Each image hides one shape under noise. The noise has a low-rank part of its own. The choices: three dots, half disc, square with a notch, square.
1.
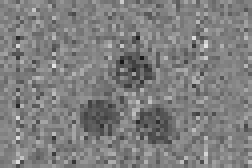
dark three dots
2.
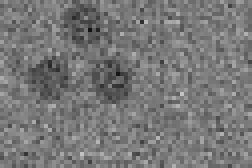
dark three dots
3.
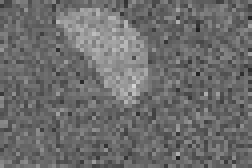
light half disc
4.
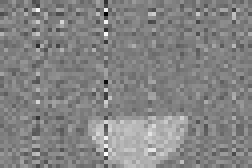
light half disc, bottom middle
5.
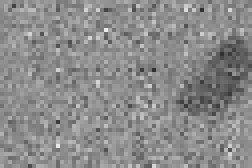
dark half disc
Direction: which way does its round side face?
down and right
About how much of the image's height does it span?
half
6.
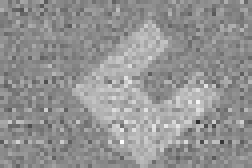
light square with a notch
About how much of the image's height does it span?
nearly all
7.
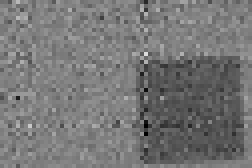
dark square
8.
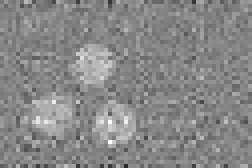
light three dots
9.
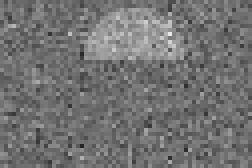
light half disc, top middle
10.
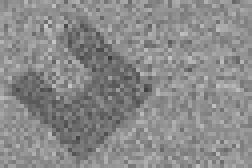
dark square with a notch
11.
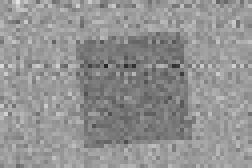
dark square
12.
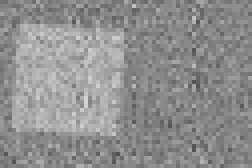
light square
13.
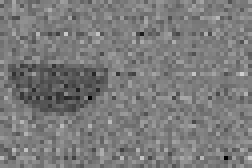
dark half disc, middle left
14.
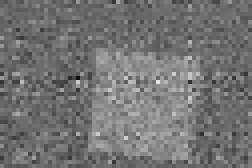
light square
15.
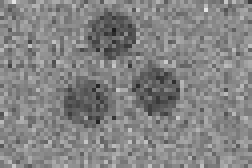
dark three dots
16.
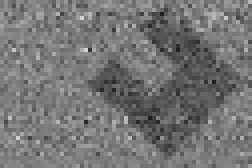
dark square with a notch
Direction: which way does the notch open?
up and left
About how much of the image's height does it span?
nearly all
